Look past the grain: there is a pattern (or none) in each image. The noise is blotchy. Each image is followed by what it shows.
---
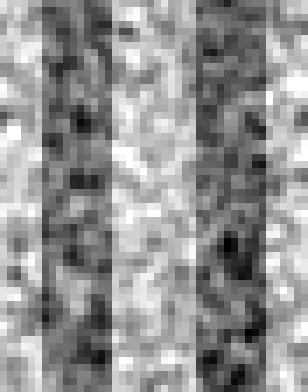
vertical stripes
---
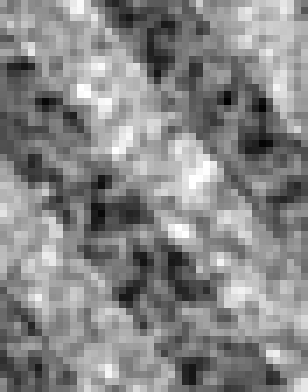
diagonal stripes
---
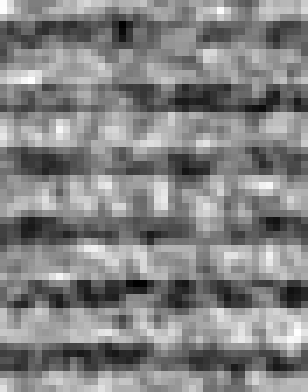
horizontal stripes
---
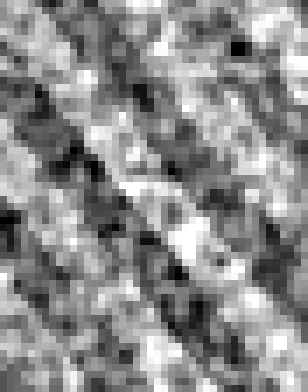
diagonal stripes
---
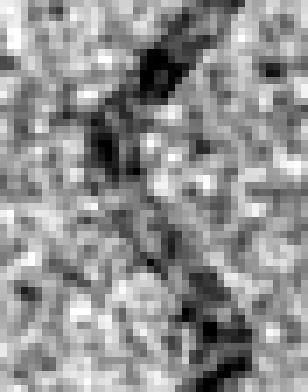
a wavy band
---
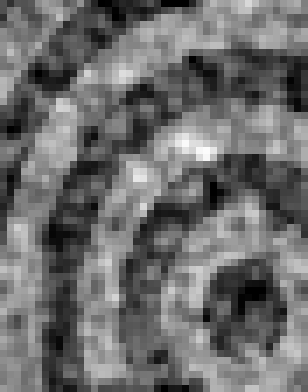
rings round one point
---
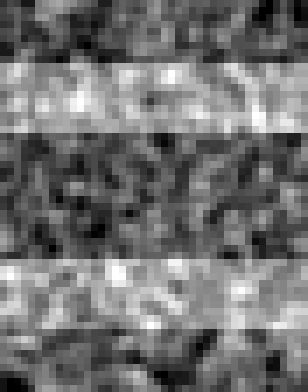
horizontal stripes
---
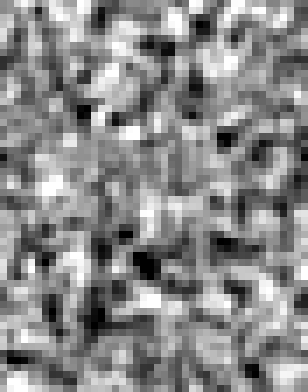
only noise
